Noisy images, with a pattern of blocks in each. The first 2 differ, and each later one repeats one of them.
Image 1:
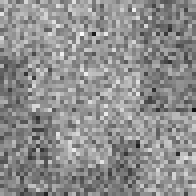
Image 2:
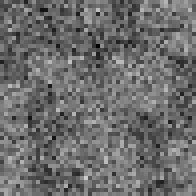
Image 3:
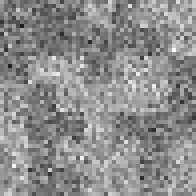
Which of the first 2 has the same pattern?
2
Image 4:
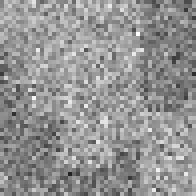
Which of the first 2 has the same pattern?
1
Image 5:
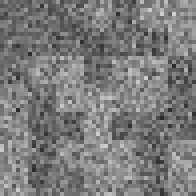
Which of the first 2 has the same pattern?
2
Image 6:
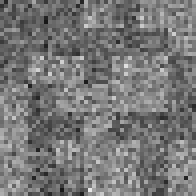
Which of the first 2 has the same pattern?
2
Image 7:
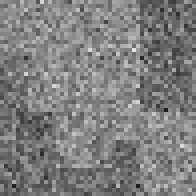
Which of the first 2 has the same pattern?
1
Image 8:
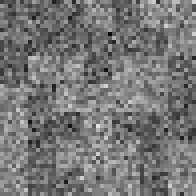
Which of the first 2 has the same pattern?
2
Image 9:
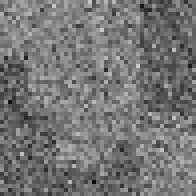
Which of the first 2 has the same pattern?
1
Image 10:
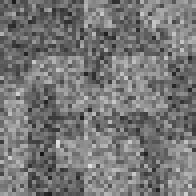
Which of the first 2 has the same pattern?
2
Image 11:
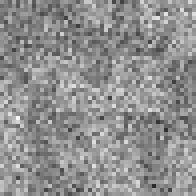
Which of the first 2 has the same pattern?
2
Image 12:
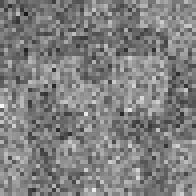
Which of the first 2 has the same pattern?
2
